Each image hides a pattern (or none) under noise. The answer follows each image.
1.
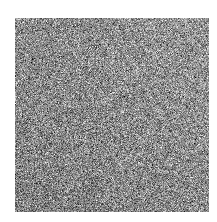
a smooth slope
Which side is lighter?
top right
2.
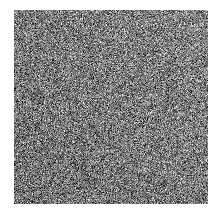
a smooth slope
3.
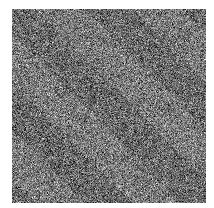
diagonal stripes
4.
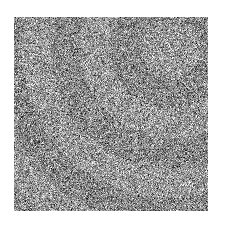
rings round one point
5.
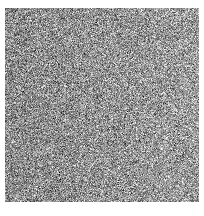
a smooth slope
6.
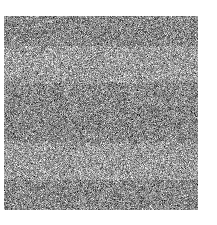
horizontal stripes
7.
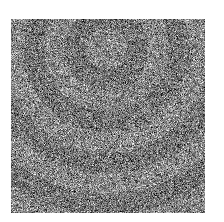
rings round one point
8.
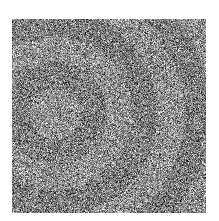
rings round one point
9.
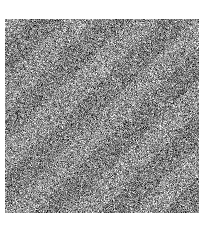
diagonal stripes
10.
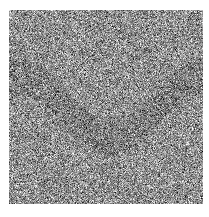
a wavy band
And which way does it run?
left to right
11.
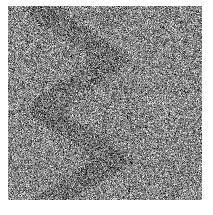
a wavy band
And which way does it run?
top to bottom
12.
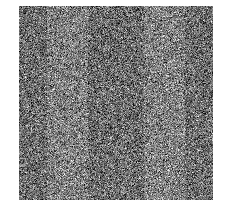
vertical stripes
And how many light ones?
2
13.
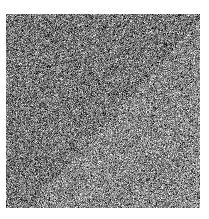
a sharp edge
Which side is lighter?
bottom right
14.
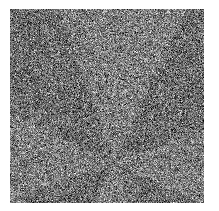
spokes from one point
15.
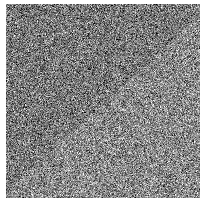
a sharp edge
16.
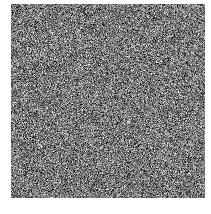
only noise
